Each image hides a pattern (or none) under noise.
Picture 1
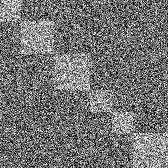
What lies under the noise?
blocks along the diagonal
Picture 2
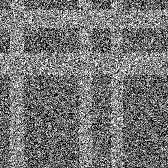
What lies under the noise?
bands of rows crossing bands of columns
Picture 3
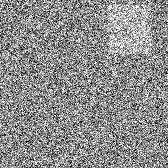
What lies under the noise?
one block
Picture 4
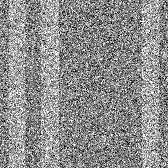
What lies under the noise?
bands of columns
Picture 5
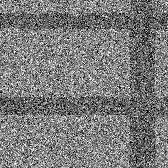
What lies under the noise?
bands of rows crossing bands of columns
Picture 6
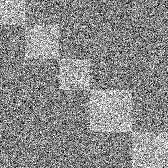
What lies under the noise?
blocks along the diagonal
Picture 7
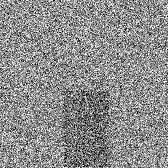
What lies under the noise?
one block
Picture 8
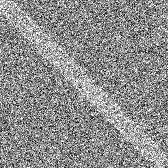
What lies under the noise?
a diagonal band
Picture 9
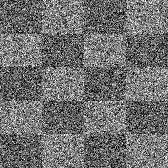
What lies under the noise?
a checkerboard
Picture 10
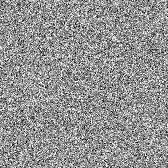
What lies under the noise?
only noise
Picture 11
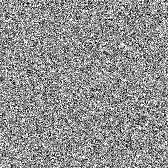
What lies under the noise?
only noise
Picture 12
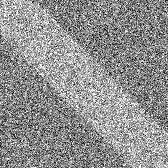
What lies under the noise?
a diagonal band
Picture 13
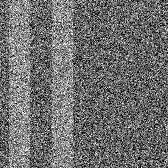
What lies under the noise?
bands of columns
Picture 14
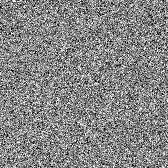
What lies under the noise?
only noise
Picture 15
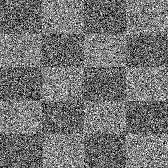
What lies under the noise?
a checkerboard
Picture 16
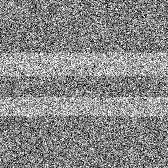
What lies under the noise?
bands of rows
